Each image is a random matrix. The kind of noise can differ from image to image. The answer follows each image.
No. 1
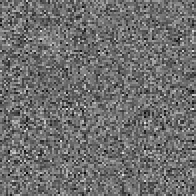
low rank plus noise
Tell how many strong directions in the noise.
three or four
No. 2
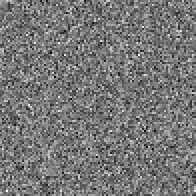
independent entries
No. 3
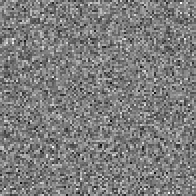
low rank plus noise
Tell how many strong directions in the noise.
five to eight
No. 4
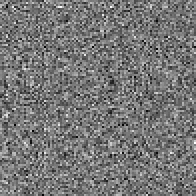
low rank plus noise
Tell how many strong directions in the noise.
five to eight
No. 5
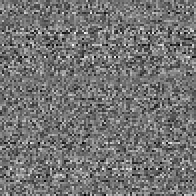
rows of uneven size
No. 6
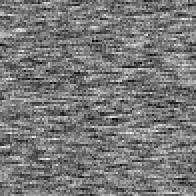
streaked along the rows
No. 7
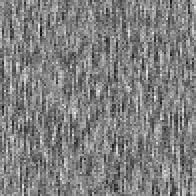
streaked along the columns
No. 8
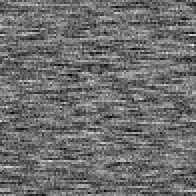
streaked along the rows
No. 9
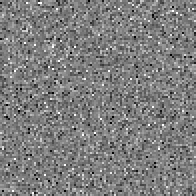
heavy tails
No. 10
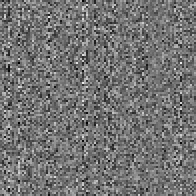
columns of uneven size
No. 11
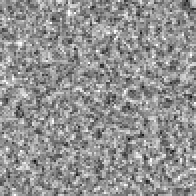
blotchy
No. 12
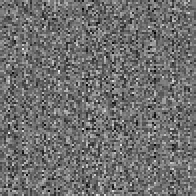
columns of uneven size
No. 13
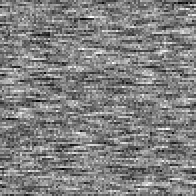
streaked along the rows
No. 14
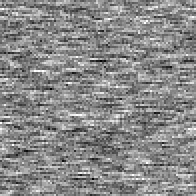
streaked along the rows
